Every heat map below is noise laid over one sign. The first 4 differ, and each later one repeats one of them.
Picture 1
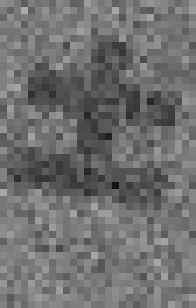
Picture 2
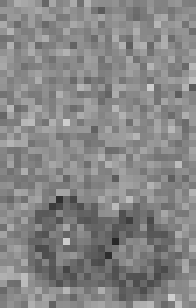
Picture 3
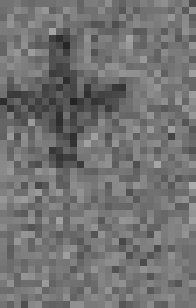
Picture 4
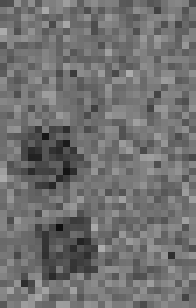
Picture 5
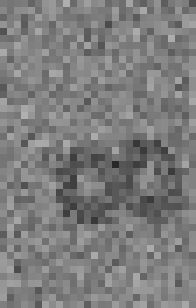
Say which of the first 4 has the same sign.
2
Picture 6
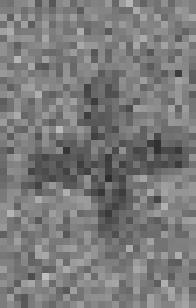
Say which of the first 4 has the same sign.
3
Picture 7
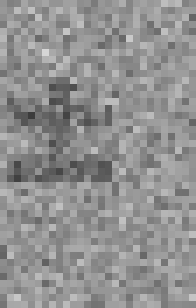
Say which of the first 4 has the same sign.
1
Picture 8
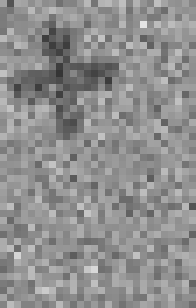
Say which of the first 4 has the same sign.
3
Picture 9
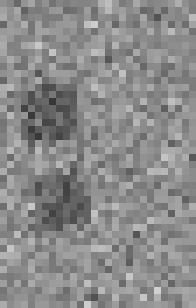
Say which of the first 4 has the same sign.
4
